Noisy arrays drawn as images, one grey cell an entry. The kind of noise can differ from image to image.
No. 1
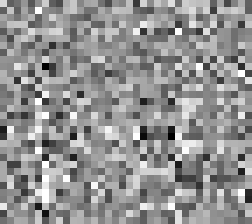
low rank plus noise
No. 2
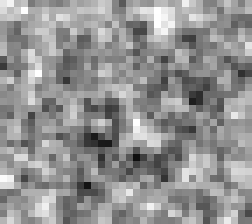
blotchy
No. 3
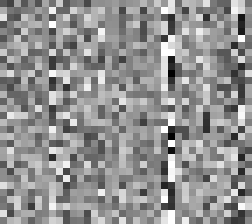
columns of uneven size
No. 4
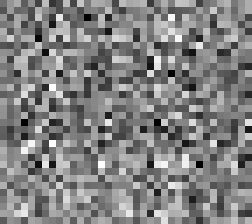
low rank plus noise
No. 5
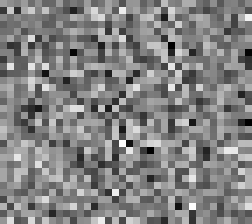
low rank plus noise
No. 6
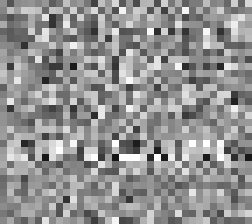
low rank plus noise
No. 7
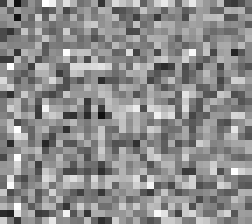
low rank plus noise
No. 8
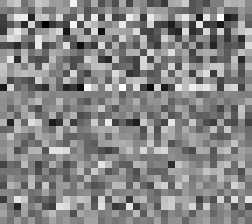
rows of uneven size
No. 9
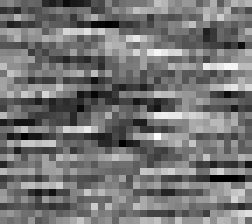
streaked along the rows
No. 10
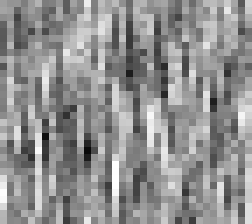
streaked along the columns
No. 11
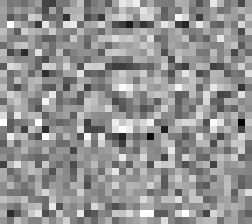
low rank plus noise
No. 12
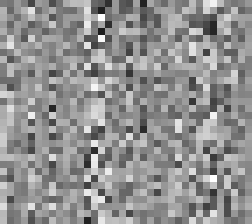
columns of uneven size
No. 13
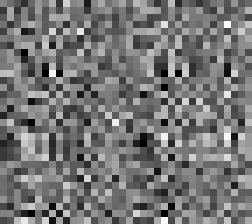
low rank plus noise
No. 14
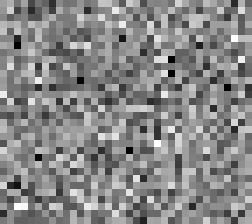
independent entries
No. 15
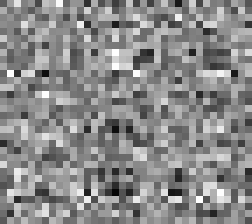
low rank plus noise
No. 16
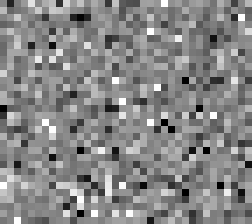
heavy tails
